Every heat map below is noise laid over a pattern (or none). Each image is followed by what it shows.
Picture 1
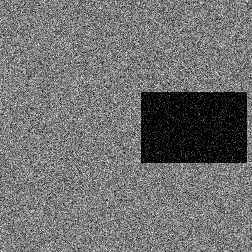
one block
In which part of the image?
middle right
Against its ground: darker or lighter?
darker
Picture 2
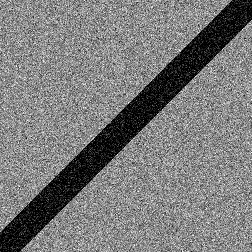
a diagonal band
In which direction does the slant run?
bottom left to top right
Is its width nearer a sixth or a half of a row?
a sixth
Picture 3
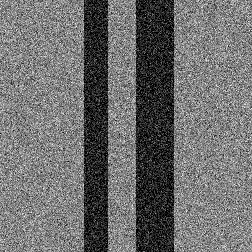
bands of columns
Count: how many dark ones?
2
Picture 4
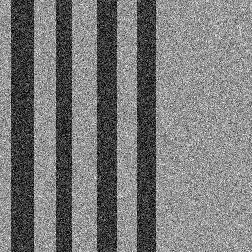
bands of columns
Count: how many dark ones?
4
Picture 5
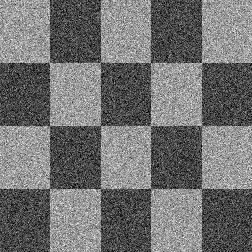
a checkerboard
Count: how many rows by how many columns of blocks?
4 by 5
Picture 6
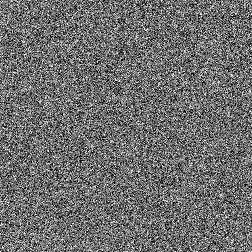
only noise
